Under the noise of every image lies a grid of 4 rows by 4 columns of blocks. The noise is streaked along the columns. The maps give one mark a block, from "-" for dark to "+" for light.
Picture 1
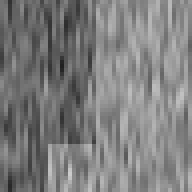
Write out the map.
--++
--++
--++
-+++
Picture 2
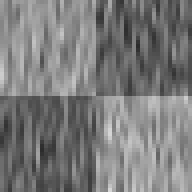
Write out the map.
++--
++--
--++
--++
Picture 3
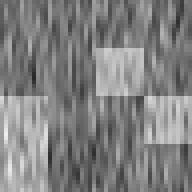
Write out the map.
----
--+-
+--+
+---
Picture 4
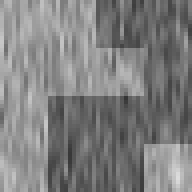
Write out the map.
++--
+++-
+---
+--+
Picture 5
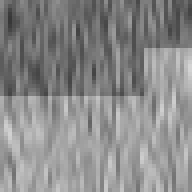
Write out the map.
----
---+
++++
++++
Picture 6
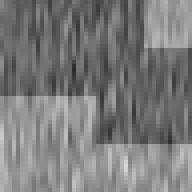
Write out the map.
---+
----
++--
++++
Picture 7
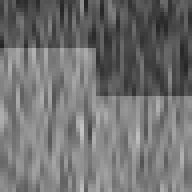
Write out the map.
----
++--
++++
++++
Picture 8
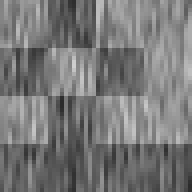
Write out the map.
+-++
-+-+
+-++
----
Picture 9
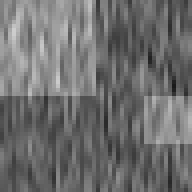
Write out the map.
++--
++--
---+
----
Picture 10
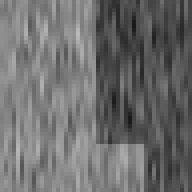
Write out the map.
++--
++--
++--
+++-
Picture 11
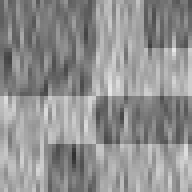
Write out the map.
--+-
--++
++--
+-++
